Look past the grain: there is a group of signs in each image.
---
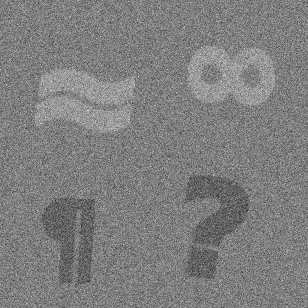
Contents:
top left: light approximately sign; top right: light infinity sign; bottom left: dark pilcrow; bottom right: dark question mark
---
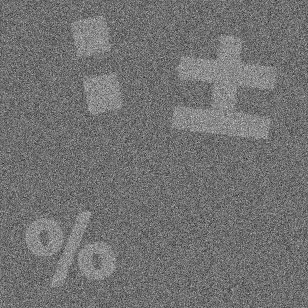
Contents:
top left: light colon; top right: light plus-minus sign; bottom left: light percent sign
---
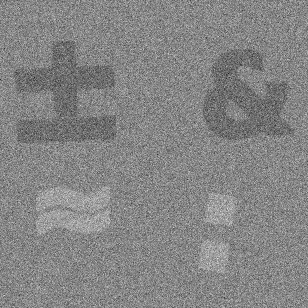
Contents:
top left: dark plus-minus sign; top right: dark ampersand; bottom left: light approximately sign; bottom right: light colon
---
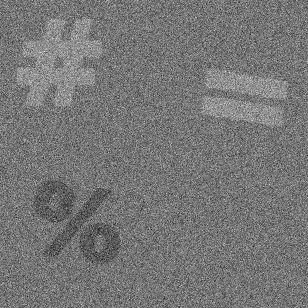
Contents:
top left: light hash sign; top right: light equals sign; bottom left: dark percent sign
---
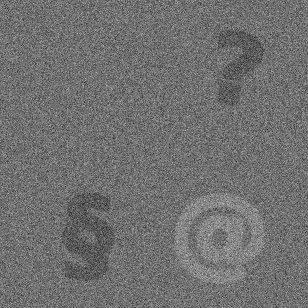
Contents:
top right: dark question mark; bottom left: dark section sign; bottom right: light at sign
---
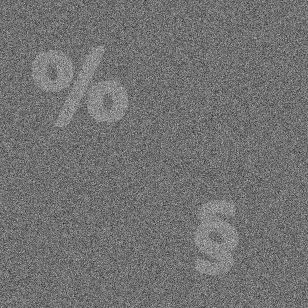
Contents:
top left: light percent sign; bottom right: light section sign
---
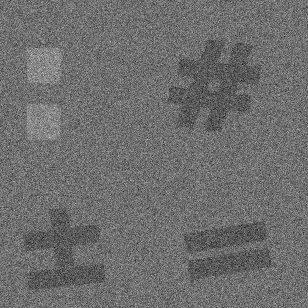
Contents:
top left: light colon; top right: dark hash sign; bottom left: dark plus-minus sign; bottom right: dark equals sign
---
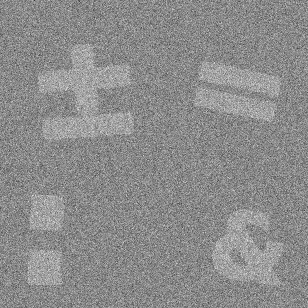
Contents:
top left: light plus-minus sign; top right: light equals sign; bottom left: light colon; bottom right: light ampersand
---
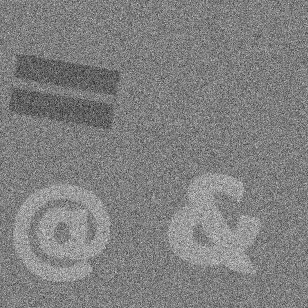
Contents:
top left: dark equals sign; bottom left: light at sign; bottom right: light ampersand
